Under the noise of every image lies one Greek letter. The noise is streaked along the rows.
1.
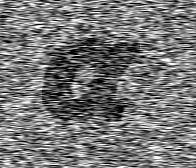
alpha
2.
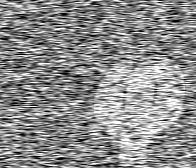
phi
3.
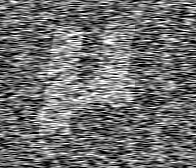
mu
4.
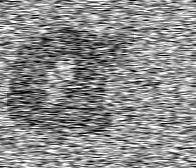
alpha
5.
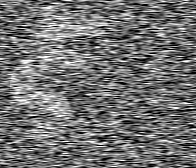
xi
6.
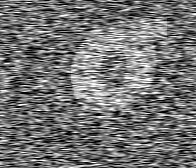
sigma
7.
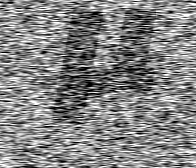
mu
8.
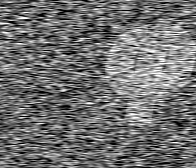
phi
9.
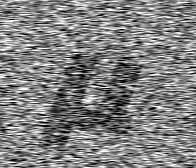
mu
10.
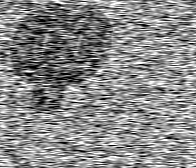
phi
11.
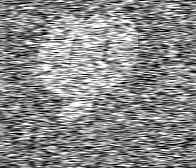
phi
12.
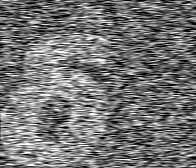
delta
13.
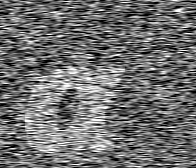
alpha
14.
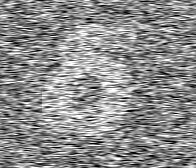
delta
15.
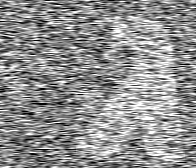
lambda
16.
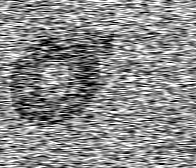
sigma
